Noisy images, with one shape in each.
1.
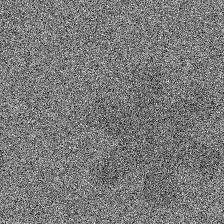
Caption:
dark asterisk
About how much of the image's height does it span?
two thirds
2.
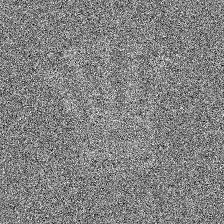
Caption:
light chess queen
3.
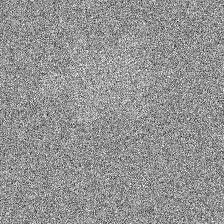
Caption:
light turtle
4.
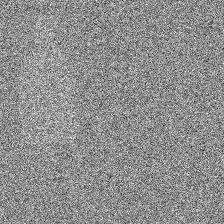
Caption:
light bottle
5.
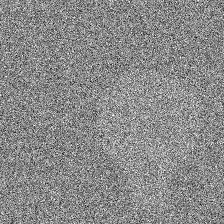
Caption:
light light bulb
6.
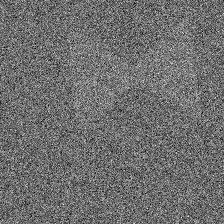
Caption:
light bow tie
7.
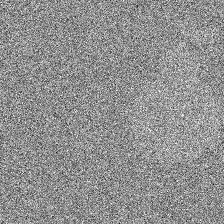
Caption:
light pear
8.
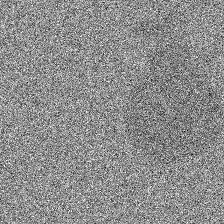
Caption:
dark pear
